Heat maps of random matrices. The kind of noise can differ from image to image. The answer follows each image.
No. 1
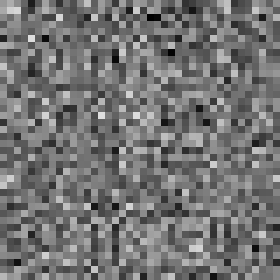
low rank plus noise
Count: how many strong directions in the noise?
three or four
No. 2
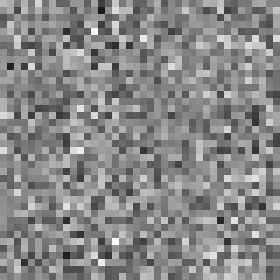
low rank plus noise
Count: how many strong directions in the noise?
three or four
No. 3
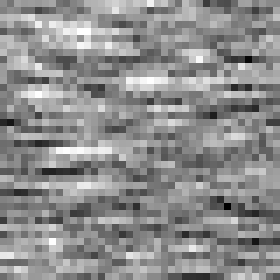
streaked along the rows
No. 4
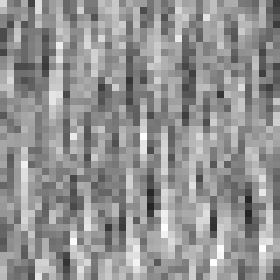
streaked along the columns
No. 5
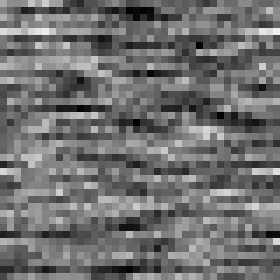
streaked along the rows
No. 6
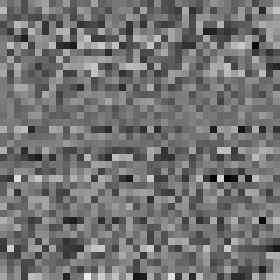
rows of uneven size
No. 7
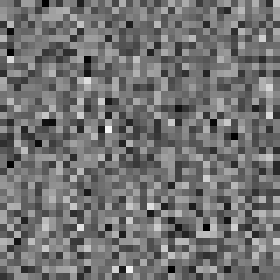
low rank plus noise
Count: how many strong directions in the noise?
three or four
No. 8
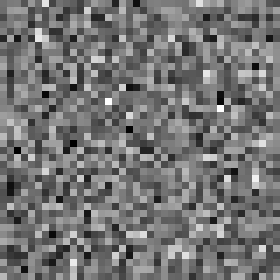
low rank plus noise
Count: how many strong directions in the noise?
five to eight
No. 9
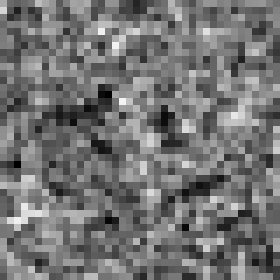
blotchy
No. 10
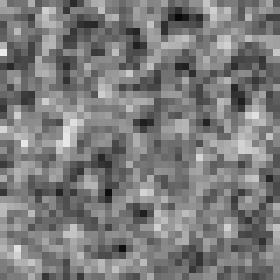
blotchy
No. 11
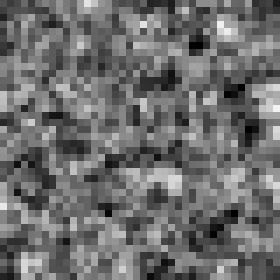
blotchy
